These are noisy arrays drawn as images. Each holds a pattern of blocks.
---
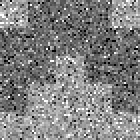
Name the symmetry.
left and right mirror each other
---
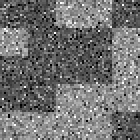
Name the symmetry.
no symmetry
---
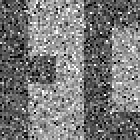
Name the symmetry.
top and bottom mirror each other
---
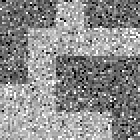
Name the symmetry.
no symmetry
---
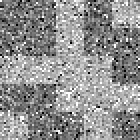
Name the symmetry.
mirrored about the diagonal from the top left
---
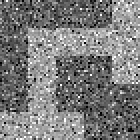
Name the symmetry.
mirrored about the diagonal from the top left
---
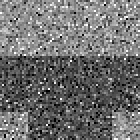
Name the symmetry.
left and right mirror each other
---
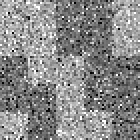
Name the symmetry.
no symmetry
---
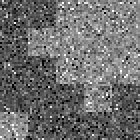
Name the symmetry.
mirrored about the diagonal from the bottom left
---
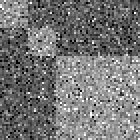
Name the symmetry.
mirrored about the diagonal from the top left
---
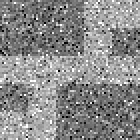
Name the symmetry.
the same after a half turn
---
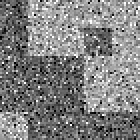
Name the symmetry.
mirrored about the diagonal from the bottom left
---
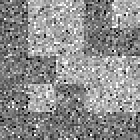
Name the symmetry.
mirrored about the diagonal from the bottom left
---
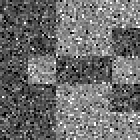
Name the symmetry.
top and bottom mirror each other
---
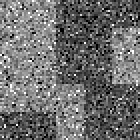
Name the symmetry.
no symmetry
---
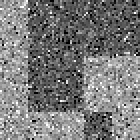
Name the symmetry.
no symmetry
